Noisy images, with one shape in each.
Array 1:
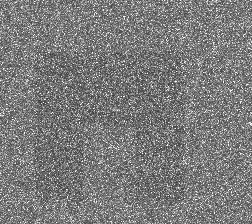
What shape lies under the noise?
square with a notch
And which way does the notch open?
down
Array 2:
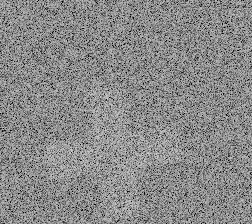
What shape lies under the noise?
cross
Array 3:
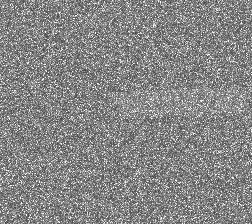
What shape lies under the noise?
bar
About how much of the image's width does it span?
half
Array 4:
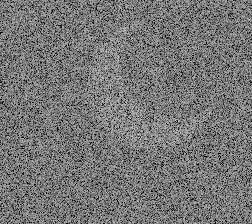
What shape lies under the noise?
crescent
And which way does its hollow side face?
up and right
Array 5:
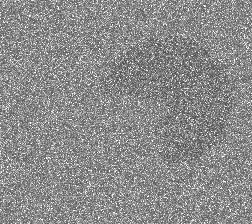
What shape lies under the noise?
disc with a wedge cut out
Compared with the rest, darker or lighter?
darker
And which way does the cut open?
down and left
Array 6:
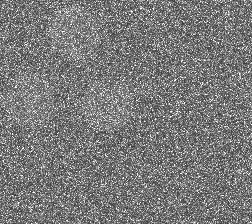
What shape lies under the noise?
three dots
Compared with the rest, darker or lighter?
lighter
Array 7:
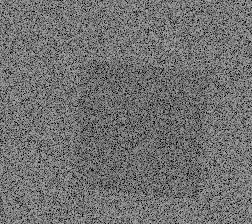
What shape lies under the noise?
square
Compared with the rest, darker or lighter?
darker
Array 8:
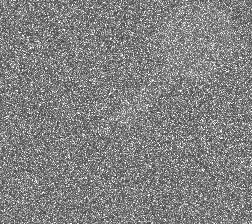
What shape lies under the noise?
lollipop
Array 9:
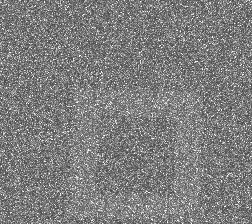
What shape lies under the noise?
square frame
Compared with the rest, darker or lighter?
lighter
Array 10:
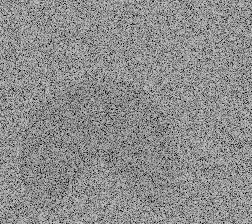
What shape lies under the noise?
disc with a wedge cut out
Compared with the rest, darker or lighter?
darker
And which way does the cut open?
down
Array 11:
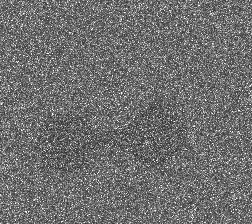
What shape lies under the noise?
dumbbell
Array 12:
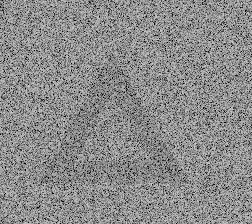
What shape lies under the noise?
triangle frame
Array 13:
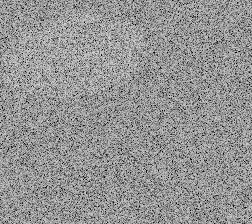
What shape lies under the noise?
ellipse
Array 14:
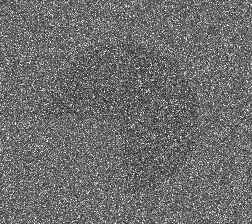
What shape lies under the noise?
disc with a wedge cut out
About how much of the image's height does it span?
two thirds
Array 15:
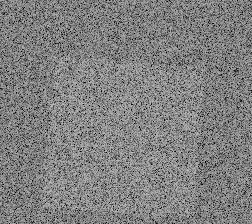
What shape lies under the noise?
square
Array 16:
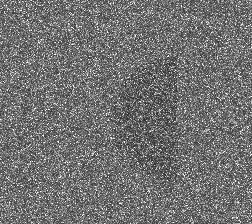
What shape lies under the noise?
half disc
